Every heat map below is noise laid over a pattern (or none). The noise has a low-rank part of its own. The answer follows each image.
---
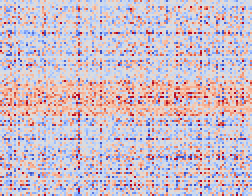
one horizontal stripe
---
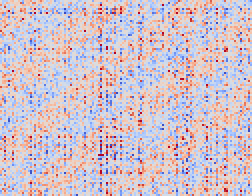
diagonal stripes
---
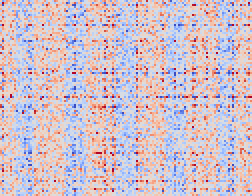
vertical stripes
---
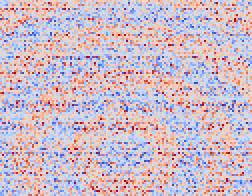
rings round one point
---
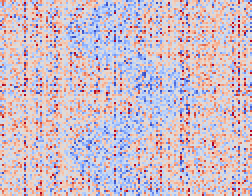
a wavy band
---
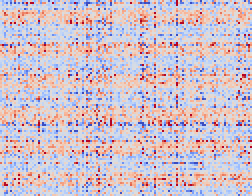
horizontal stripes
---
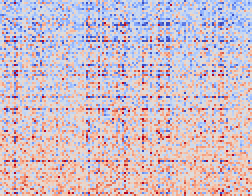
a smooth slope
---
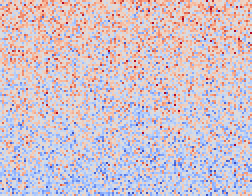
a smooth slope
